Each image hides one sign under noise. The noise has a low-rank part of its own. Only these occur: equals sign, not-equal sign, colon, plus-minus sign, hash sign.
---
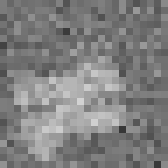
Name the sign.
not-equal sign
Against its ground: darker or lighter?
lighter
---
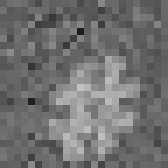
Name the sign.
hash sign
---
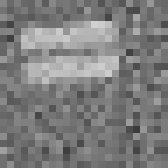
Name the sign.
equals sign
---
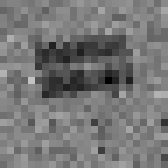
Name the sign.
equals sign
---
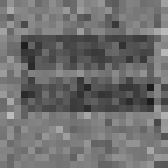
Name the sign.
equals sign
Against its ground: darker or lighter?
darker
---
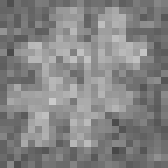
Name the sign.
hash sign
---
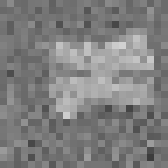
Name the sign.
not-equal sign
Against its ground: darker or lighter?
lighter
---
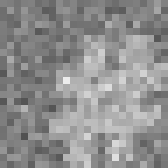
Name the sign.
hash sign
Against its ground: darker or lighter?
lighter
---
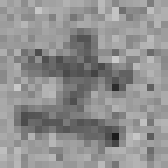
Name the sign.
plus-minus sign
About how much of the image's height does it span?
two thirds
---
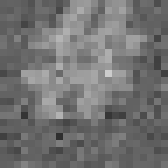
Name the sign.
hash sign
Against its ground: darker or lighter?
lighter
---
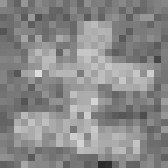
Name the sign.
plus-minus sign
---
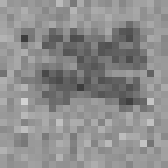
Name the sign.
not-equal sign
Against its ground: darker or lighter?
darker
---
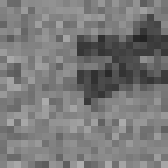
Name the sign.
not-equal sign
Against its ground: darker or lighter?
darker
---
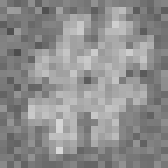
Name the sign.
hash sign
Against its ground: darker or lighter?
lighter
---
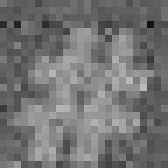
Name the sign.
hash sign
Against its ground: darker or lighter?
lighter
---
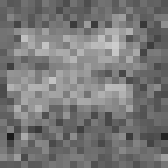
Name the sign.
not-equal sign
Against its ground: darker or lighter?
lighter
